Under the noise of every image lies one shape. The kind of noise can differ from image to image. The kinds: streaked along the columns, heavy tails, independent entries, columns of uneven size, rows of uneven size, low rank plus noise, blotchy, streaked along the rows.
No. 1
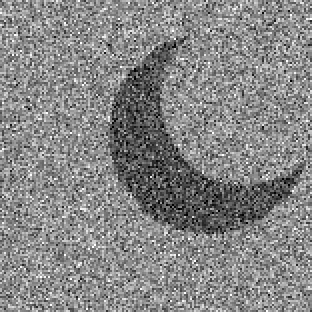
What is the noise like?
independent entries
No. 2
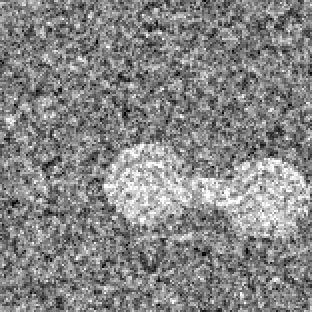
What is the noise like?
blotchy
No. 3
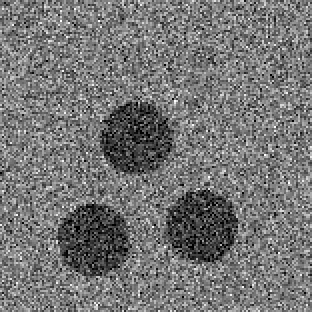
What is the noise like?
independent entries
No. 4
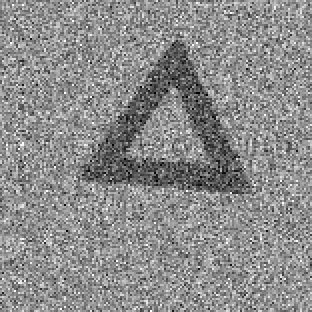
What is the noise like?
low rank plus noise
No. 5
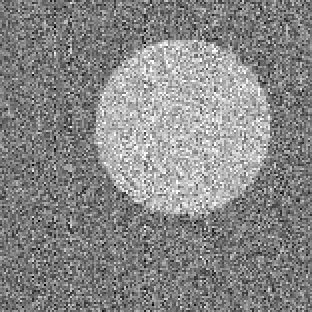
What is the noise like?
columns of uneven size
